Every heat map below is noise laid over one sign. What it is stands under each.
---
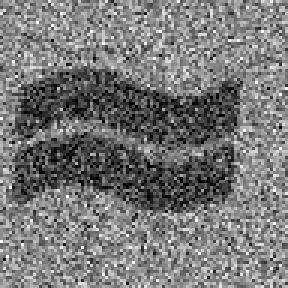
approximately sign
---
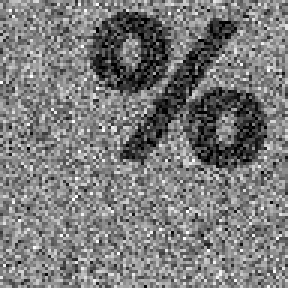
percent sign
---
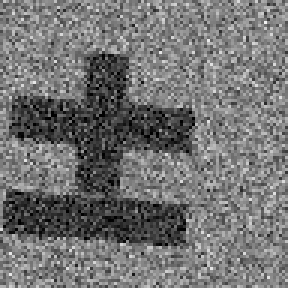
plus-minus sign
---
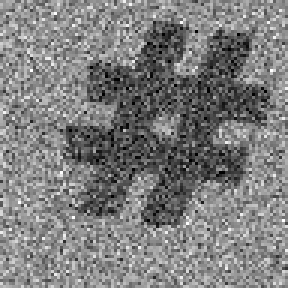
hash sign
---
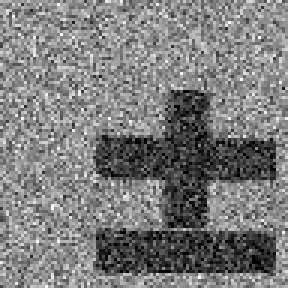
plus-minus sign
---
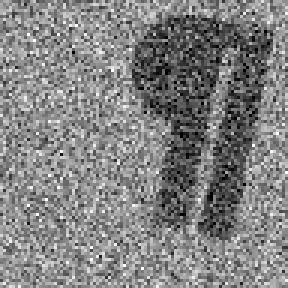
pilcrow
